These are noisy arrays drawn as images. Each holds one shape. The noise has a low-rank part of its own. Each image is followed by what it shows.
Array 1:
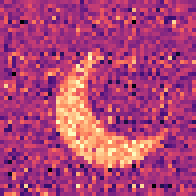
crescent
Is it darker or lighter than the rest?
lighter
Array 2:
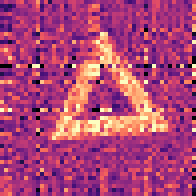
triangle frame
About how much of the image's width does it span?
two thirds
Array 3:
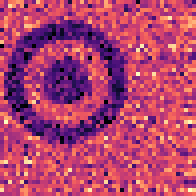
bullseye
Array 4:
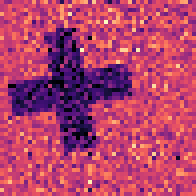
cross
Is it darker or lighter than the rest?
darker
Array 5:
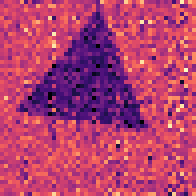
triangle
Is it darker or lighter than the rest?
darker
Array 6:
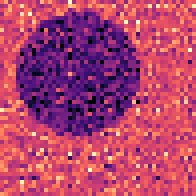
disc
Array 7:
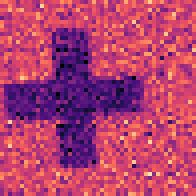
cross
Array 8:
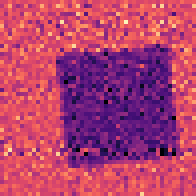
square
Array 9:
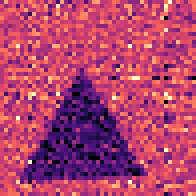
triangle
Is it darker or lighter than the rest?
darker
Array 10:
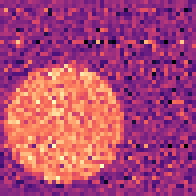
disc
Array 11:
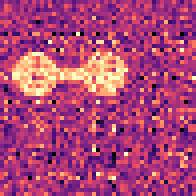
dumbbell
